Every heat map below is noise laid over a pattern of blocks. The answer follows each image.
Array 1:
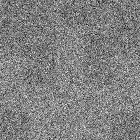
left and right mirror each other
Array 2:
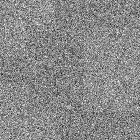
top and bottom mirror each other
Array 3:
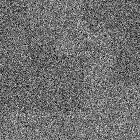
no symmetry
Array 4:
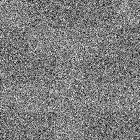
left and right mirror each other
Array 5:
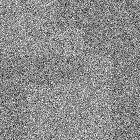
no symmetry
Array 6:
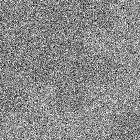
mirrored about the diagonal from the top left
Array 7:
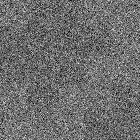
mirrored about the diagonal from the top left
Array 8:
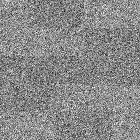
the same after a half turn
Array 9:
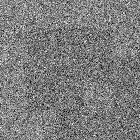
mirrored about the diagonal from the top left
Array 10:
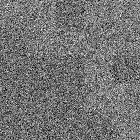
mirrored about the diagonal from the bottom left
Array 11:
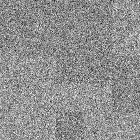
no symmetry
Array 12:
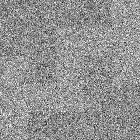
the same after a half turn
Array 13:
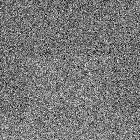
left and right mirror each other
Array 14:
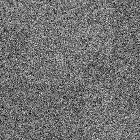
no symmetry
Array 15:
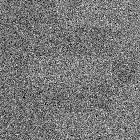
top and bottom mirror each other
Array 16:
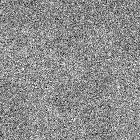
no symmetry
